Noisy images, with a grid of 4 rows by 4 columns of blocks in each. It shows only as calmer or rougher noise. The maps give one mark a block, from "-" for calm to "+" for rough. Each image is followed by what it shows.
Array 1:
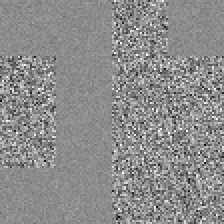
- - + -
+ - + +
+ - + +
- - + +
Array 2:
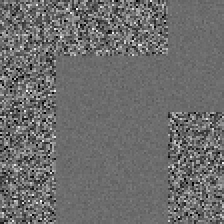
+ + + -
+ - - -
+ - - +
+ - - +
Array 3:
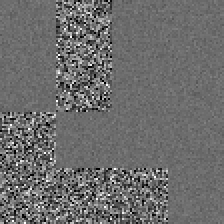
- + - -
- + - -
+ - - -
+ + + -
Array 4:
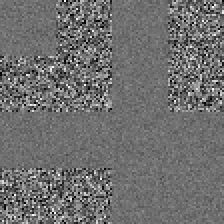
- + - +
+ + - +
- - - -
+ + - -
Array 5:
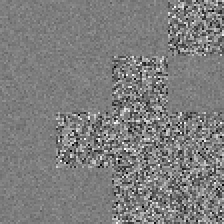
- - - +
- - + -
- + + +
- - + +
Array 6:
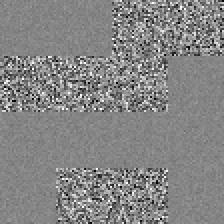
- - + +
+ + + -
- - - -
- + + -
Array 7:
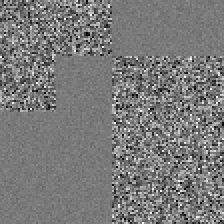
+ + - -
+ - + +
- - + +
- - + +
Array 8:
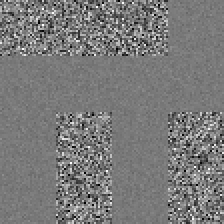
+ + + -
- - - -
- + - +
- + - +
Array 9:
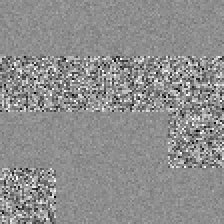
- - - -
+ + + +
- - - +
+ - - -
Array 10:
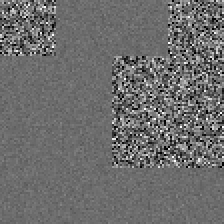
+ - - +
- - + +
- - + +
- - - -
